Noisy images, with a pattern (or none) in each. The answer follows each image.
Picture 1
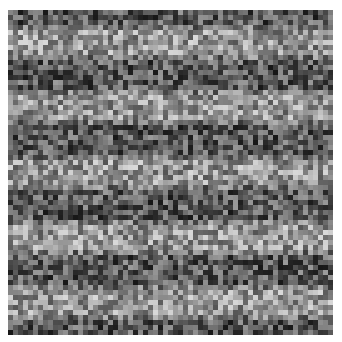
horizontal stripes
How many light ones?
5
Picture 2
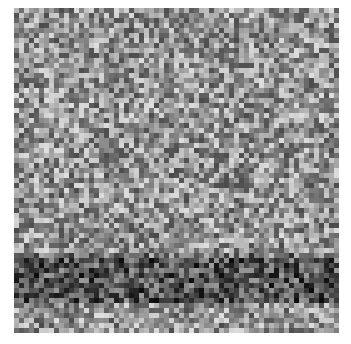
one horizontal stripe
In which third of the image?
bottom
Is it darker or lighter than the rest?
darker
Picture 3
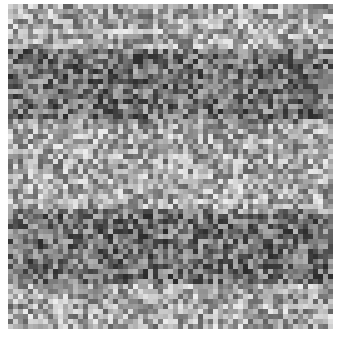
horizontal stripes
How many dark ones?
2
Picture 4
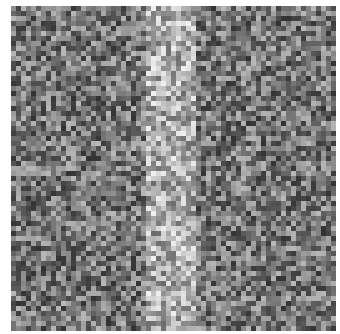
one vertical stripe
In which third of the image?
middle
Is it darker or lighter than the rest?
lighter
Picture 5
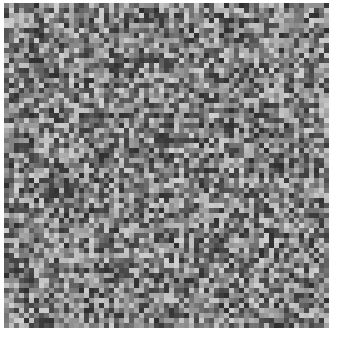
only noise
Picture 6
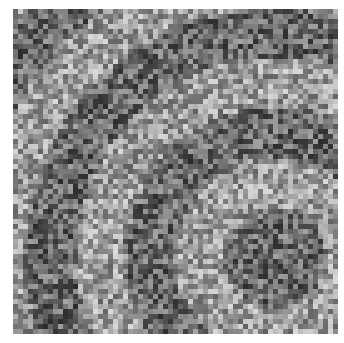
rings round one point
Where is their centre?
bottom right
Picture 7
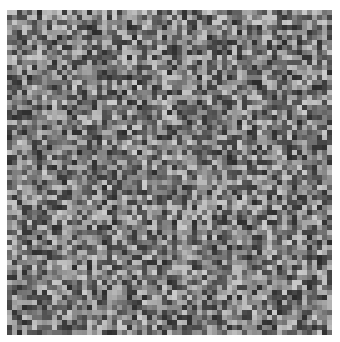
only noise
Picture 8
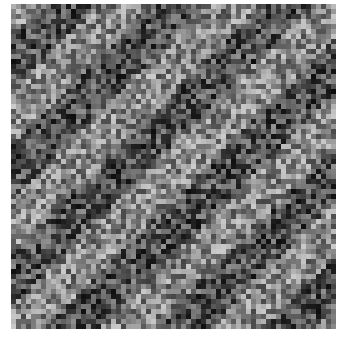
diagonal stripes
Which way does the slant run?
bottom left to top right
